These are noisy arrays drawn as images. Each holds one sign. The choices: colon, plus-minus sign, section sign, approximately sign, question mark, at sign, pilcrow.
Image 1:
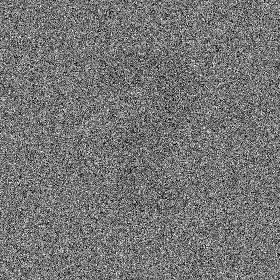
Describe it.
dark question mark
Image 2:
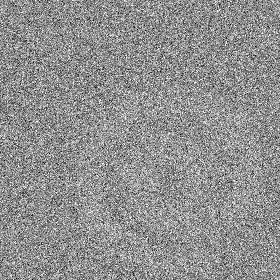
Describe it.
light at sign
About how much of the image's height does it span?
two thirds
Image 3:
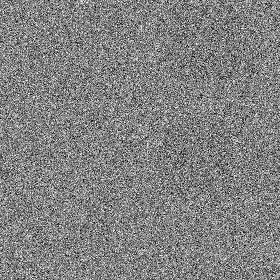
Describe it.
dark colon
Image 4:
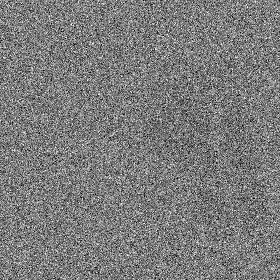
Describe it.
dark pilcrow
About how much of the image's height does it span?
two thirds
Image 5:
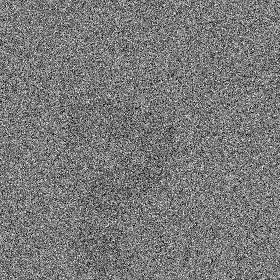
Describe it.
dark question mark
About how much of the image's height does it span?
two thirds
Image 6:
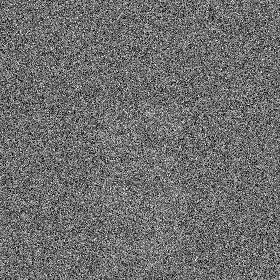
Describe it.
light section sign
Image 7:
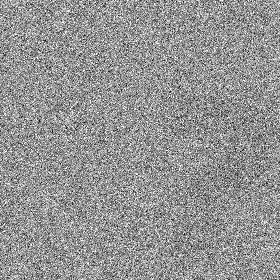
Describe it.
dark question mark
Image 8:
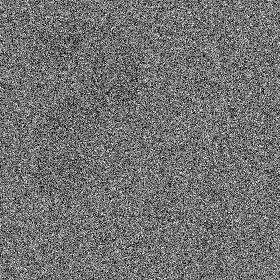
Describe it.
dark question mark
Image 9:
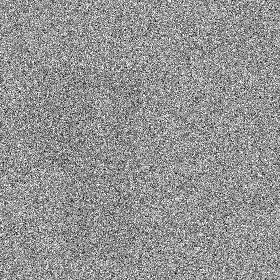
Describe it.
dark pilcrow
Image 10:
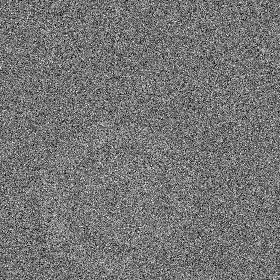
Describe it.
light at sign
